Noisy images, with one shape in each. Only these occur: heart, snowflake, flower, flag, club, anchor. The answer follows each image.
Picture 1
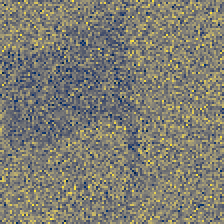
dark flag
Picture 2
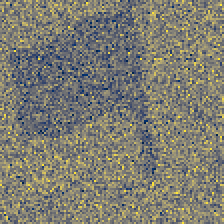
dark flag
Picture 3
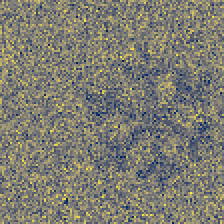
dark snowflake
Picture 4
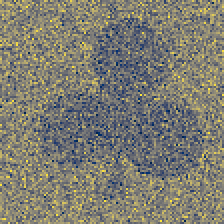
dark club
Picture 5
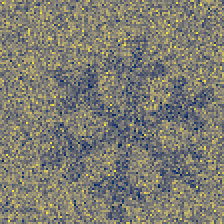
dark snowflake
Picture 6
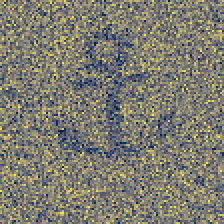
dark anchor
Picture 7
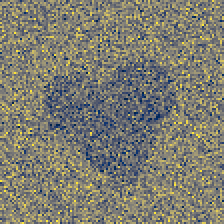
dark heart
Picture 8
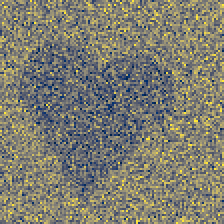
dark heart
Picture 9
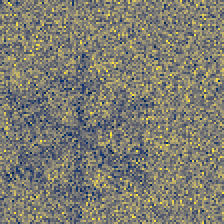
dark snowflake
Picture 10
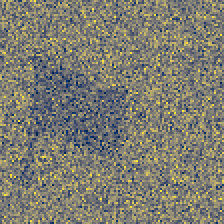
dark flag
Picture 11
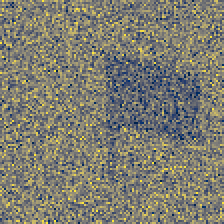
dark flag
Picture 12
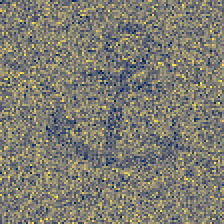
dark anchor
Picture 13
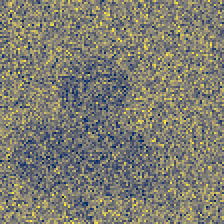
dark club
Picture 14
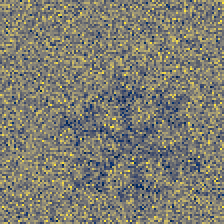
dark snowflake
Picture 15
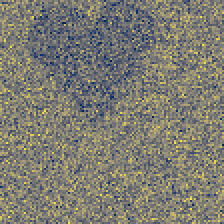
dark heart
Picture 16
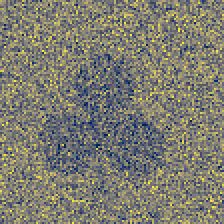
dark club
